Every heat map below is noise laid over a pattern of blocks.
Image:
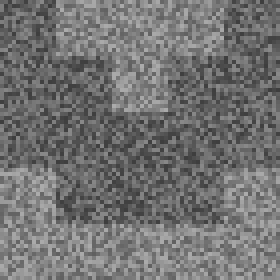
left and right mirror each other
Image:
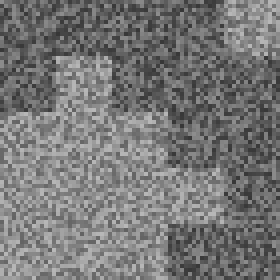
mirrored about the diagonal from the bottom left
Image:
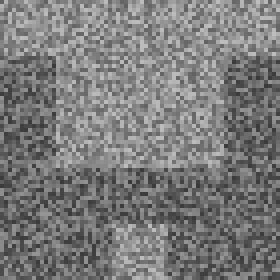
left and right mirror each other
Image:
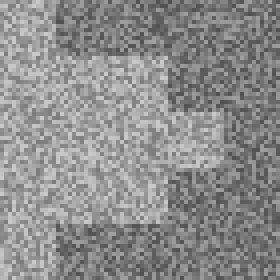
top and bottom mirror each other
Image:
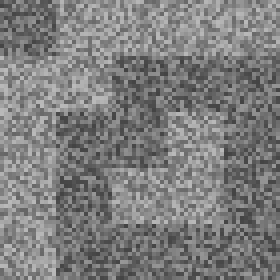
mirrored about the diagonal from the top left
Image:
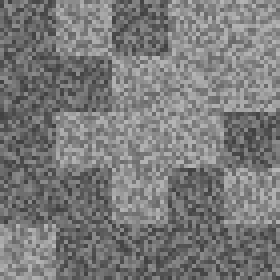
mirrored about the diagonal from the bottom left
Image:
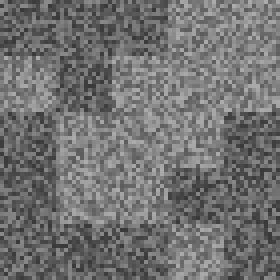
mirrored about the diagonal from the bottom left
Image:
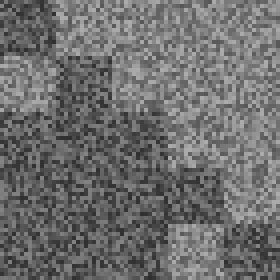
mirrored about the diagonal from the bottom left
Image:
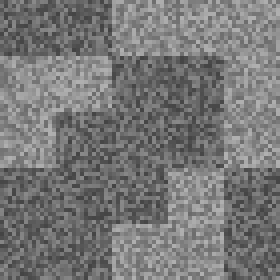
mirrored about the diagonal from the bottom left
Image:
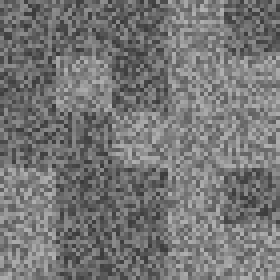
no symmetry
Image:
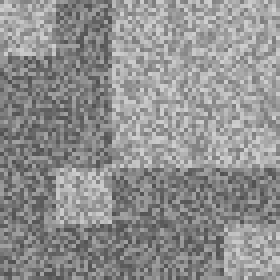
mirrored about the diagonal from the bottom left
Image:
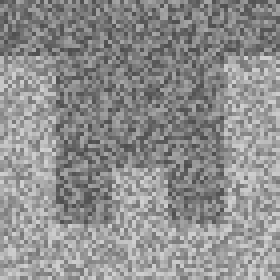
left and right mirror each other
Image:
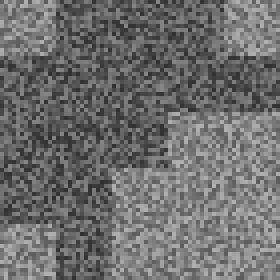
mirrored about the diagonal from the top left
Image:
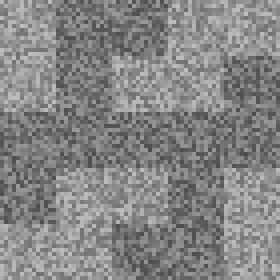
the same after a half turn
